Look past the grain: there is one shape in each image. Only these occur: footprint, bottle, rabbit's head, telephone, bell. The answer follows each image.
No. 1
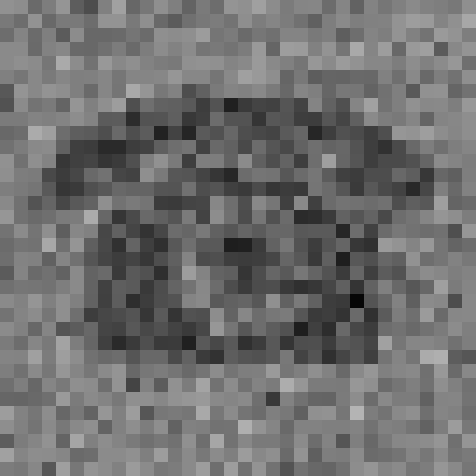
telephone
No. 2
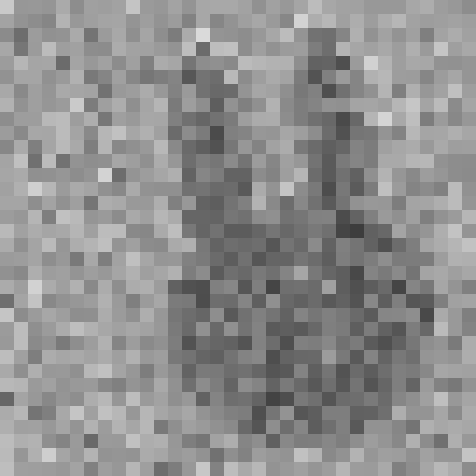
rabbit's head
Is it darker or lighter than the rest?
darker
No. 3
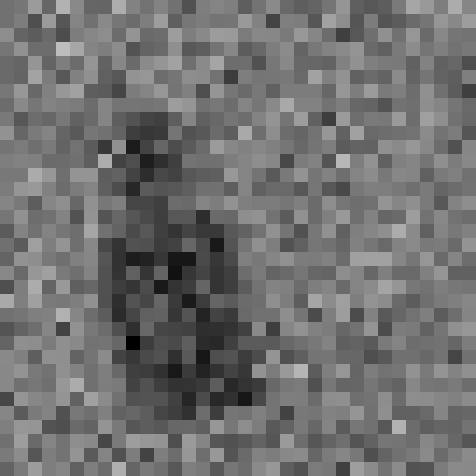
bottle
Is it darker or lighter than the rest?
darker
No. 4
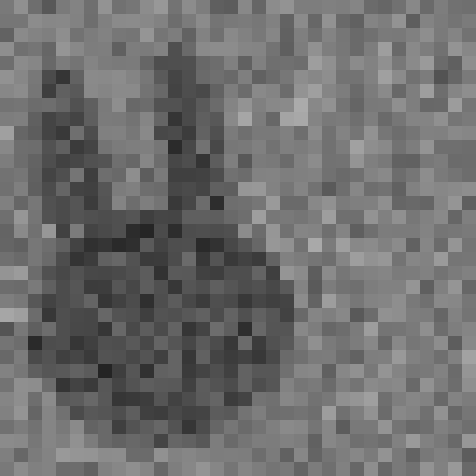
rabbit's head
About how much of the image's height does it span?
nearly all
